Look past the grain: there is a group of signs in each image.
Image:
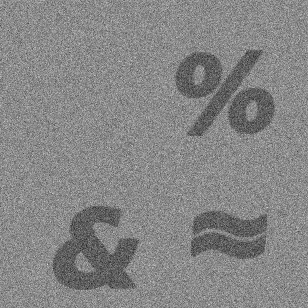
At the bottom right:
approximately sign
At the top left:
nothing
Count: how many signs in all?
3
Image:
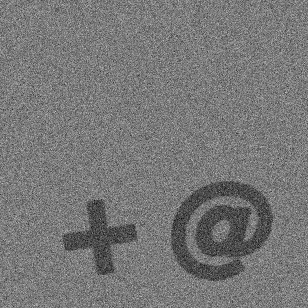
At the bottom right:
at sign
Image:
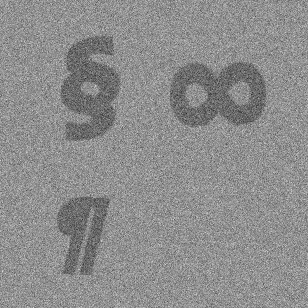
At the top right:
infinity sign
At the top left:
section sign
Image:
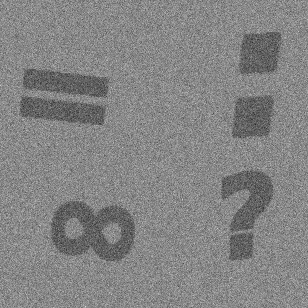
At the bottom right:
question mark
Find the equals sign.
top left
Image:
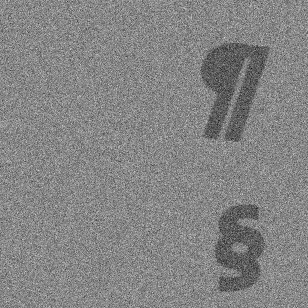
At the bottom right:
section sign
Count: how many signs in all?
2
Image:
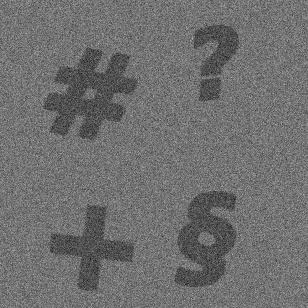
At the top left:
hash sign
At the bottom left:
plus sign
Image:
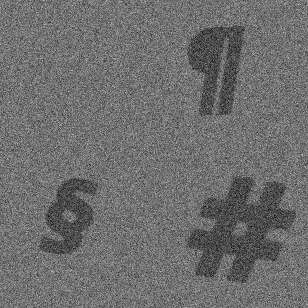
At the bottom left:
section sign
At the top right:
pilcrow
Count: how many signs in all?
3
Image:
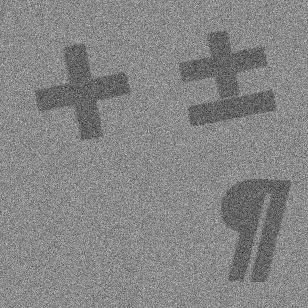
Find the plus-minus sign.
top right
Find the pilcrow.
bottom right
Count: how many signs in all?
3
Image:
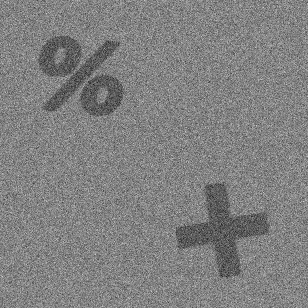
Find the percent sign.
top left
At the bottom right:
plus sign
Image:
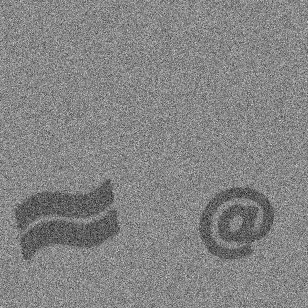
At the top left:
nothing
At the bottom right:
at sign
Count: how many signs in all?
2
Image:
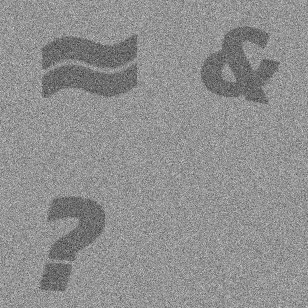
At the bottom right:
nothing
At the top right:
ampersand
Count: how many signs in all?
3
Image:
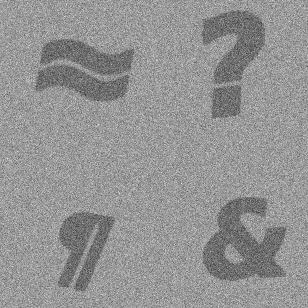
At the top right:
question mark
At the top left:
approximately sign
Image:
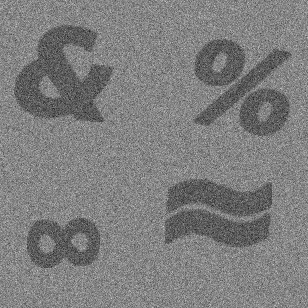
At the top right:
percent sign
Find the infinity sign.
bottom left
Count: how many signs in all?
4
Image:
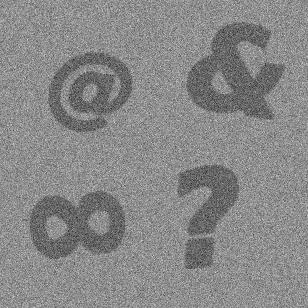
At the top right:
ampersand
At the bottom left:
infinity sign
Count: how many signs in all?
4
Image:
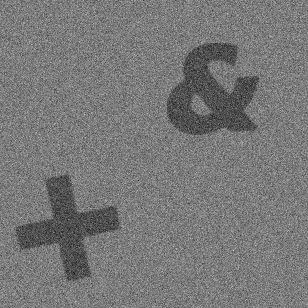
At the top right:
ampersand
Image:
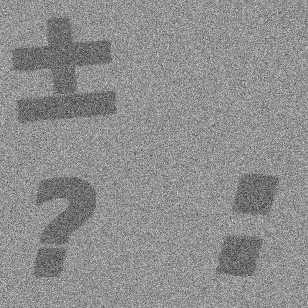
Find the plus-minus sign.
top left
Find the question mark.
bottom left
